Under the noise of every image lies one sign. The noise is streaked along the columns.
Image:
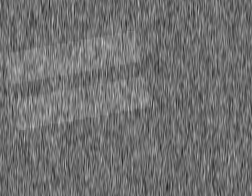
equals sign
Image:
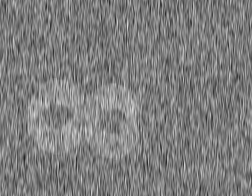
infinity sign
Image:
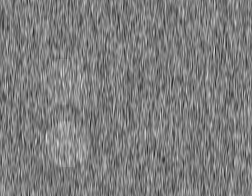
colon
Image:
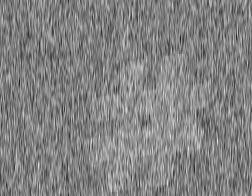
hash sign
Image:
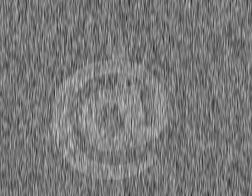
at sign
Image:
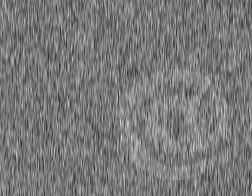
at sign
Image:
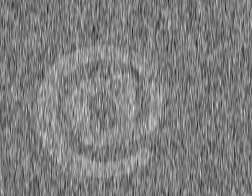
at sign
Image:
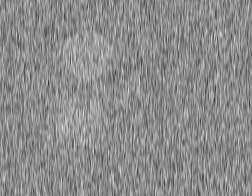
colon
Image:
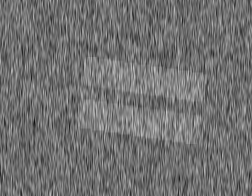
equals sign
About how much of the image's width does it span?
half
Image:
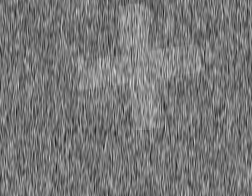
plus sign
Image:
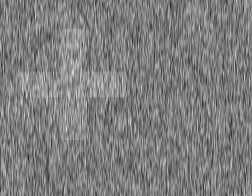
plus sign
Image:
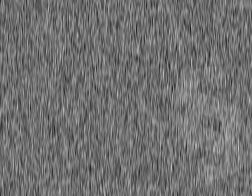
section sign
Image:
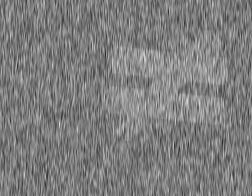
not-equal sign
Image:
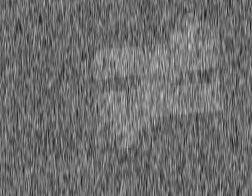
not-equal sign
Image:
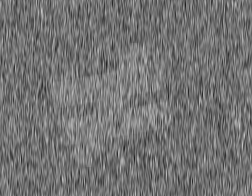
not-equal sign
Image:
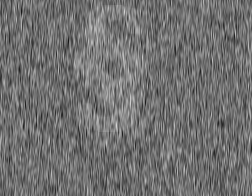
section sign
